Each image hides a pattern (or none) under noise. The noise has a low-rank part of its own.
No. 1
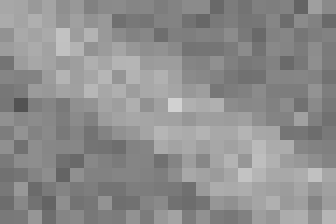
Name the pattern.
a diagonal band
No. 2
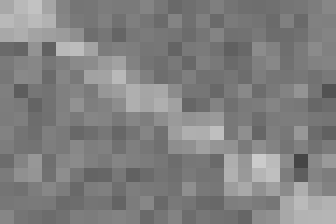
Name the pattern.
blocks along the diagonal
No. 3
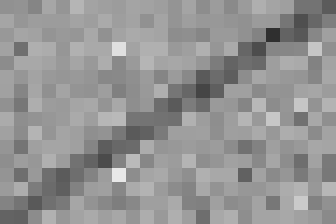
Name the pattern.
a diagonal band
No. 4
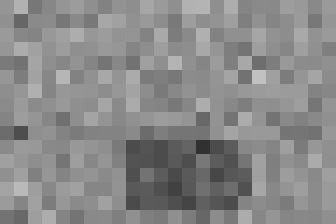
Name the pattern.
one block
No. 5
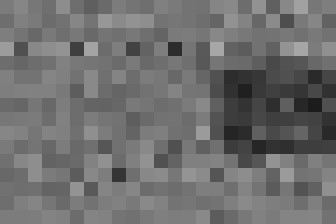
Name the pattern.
one block
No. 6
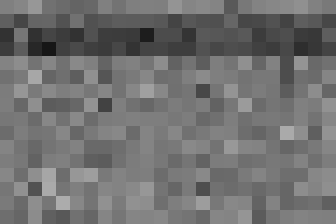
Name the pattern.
one band of rows
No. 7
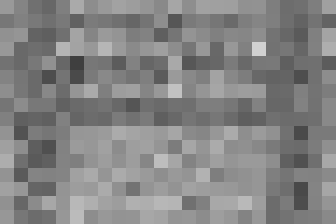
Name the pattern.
bands of rows crossing bands of columns
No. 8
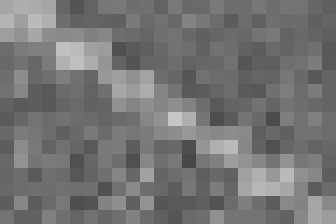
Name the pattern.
blocks along the diagonal
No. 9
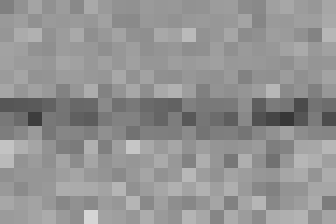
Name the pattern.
one band of rows
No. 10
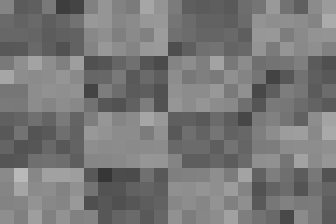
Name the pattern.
a checkerboard
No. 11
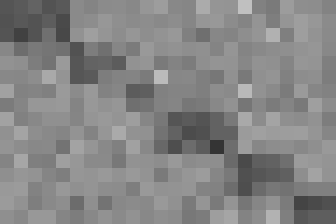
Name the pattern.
blocks along the diagonal
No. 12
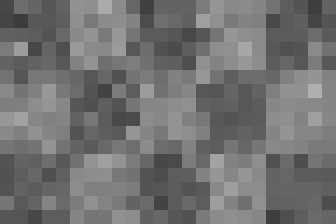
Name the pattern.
a checkerboard
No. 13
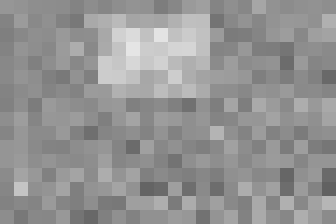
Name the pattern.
one block
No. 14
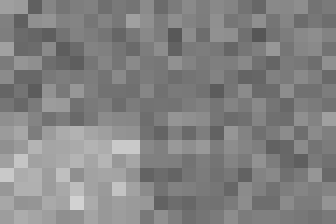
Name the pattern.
one block
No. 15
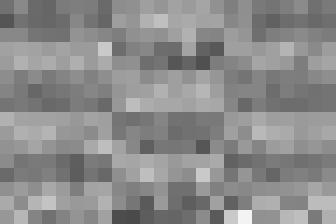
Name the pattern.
a checkerboard
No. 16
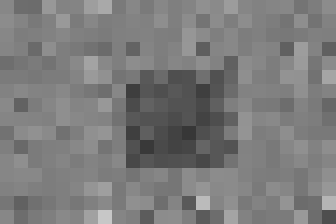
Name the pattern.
one block
